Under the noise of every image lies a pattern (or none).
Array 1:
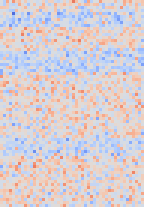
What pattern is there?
bands of rows
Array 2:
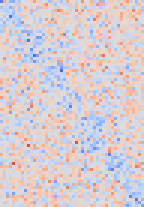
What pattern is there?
blocks along the diagonal
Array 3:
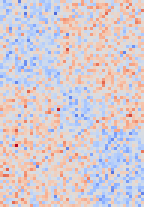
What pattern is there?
blocks along the diagonal
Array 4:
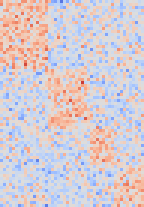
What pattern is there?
blocks along the diagonal
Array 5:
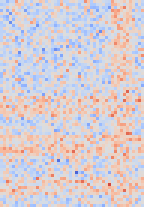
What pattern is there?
bands of rows crossing bands of columns
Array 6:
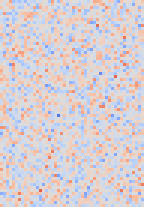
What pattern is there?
only noise
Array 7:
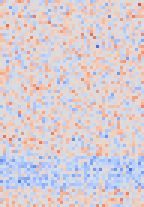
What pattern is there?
one band of rows
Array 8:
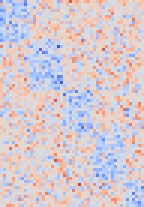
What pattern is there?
blocks along the diagonal
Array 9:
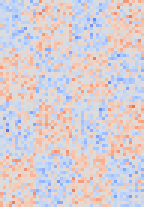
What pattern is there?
a checkerboard
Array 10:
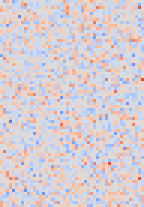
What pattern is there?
only noise
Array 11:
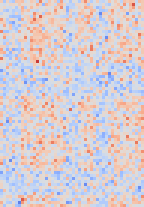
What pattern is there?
bands of rows crossing bands of columns
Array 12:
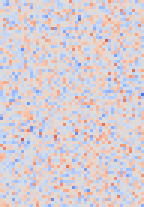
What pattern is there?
only noise
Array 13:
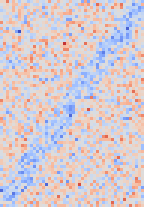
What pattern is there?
a diagonal band
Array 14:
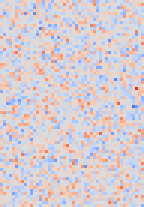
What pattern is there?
only noise
